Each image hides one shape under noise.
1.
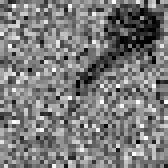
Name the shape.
lollipop
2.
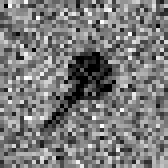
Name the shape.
lollipop
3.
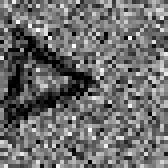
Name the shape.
triangle frame
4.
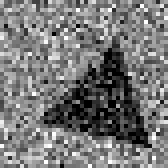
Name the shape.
triangle
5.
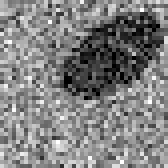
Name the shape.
ellipse
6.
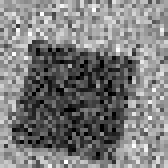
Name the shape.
square
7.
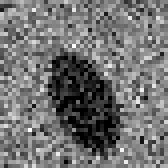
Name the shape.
ellipse
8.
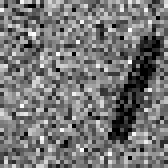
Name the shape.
bar
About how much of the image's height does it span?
two thirds
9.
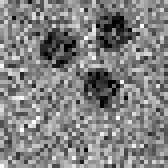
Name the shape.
three dots
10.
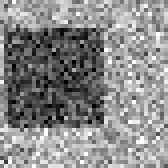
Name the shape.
square
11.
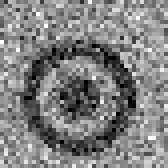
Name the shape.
bullseye
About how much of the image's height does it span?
two thirds
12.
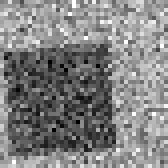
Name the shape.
square
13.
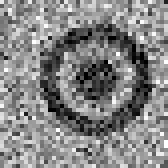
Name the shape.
bullseye
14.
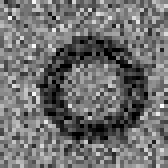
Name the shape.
ring
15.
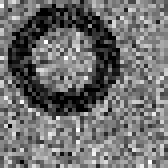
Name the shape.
ring
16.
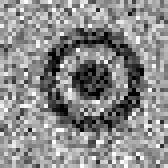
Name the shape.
bullseye
